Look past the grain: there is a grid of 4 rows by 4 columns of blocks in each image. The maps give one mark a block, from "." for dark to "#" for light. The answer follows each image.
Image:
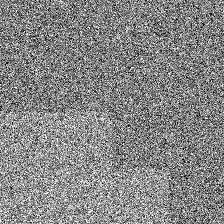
. . . .
. . . .
# # . .
# # # .
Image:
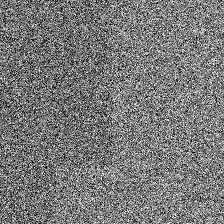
. . # #
. . # #
. . # #
. # # #
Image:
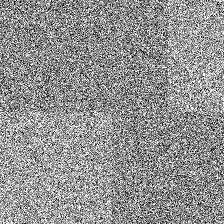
. . . #
. . . #
# # . .
# # . .
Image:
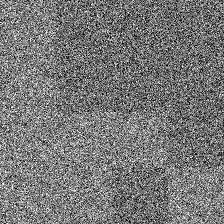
# . . .
# . . .
# # # .
# # . #
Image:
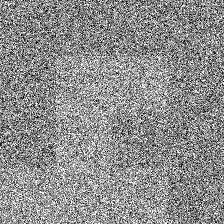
. . . .
. # # .
. # . .
# # # .
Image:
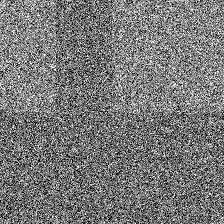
# . # #
# . # #
. . . .
. . . .
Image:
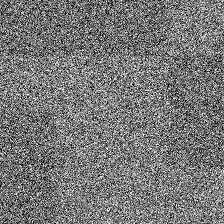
. . . #
# # # .
. # # .
. # # #
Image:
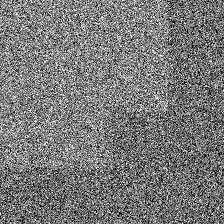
# # # .
# # # .
# # . .
. . . .
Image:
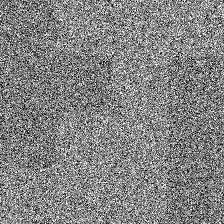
. # # #
. . # .
. # # .
# # # .
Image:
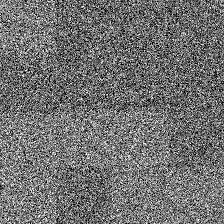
# . . .
. . . .
# # # .
# . # #
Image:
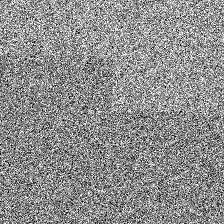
# # # #
. . # #
. . . .
. . . .
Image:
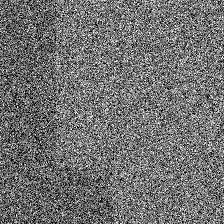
. # # #
. # # #
. # # #
. . # #
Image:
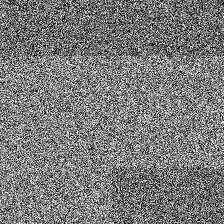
. . . .
# # # #
# # # #
# # . .
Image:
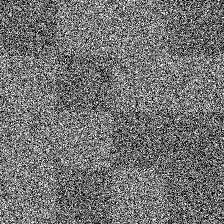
. # # .
# . # #
# # . .
# . # .
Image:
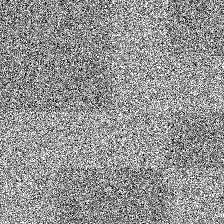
. . # .
. . # #
# # # .
# . . #
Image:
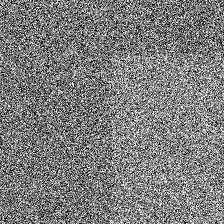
. . . .
. . # #
. . # #
. . # #
